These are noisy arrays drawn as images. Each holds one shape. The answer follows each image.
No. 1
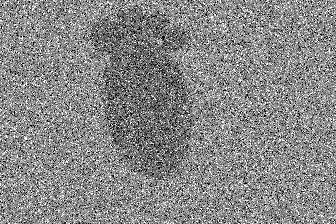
footprint
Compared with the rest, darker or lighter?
darker
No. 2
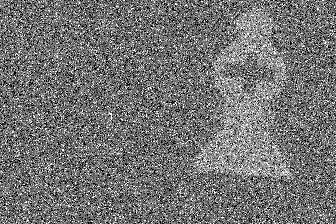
chess bishop
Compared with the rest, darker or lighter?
lighter
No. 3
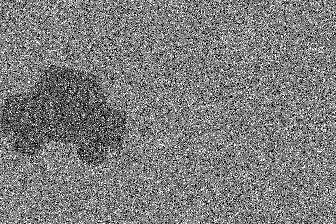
car
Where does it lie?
middle left
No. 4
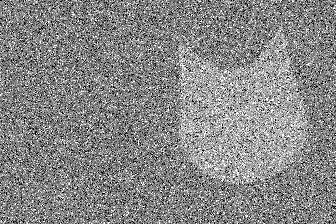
cat's head
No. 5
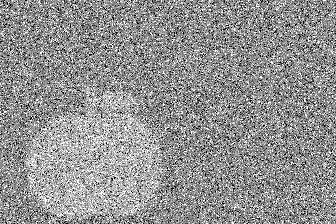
apple
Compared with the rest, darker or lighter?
lighter
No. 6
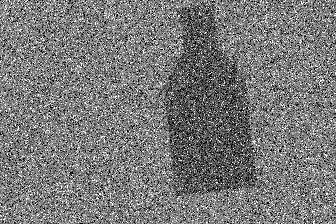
bottle
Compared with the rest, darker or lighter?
darker
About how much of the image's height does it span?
nearly all
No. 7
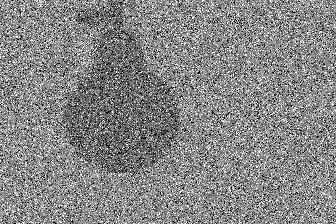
pear
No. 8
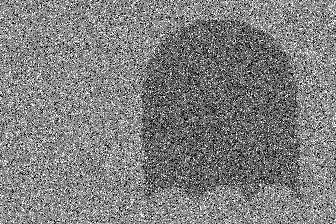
ghost
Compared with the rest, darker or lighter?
darker
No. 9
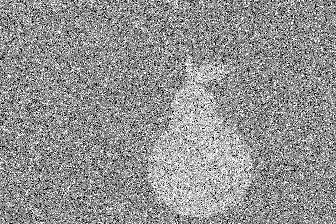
pear
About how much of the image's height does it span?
two thirds
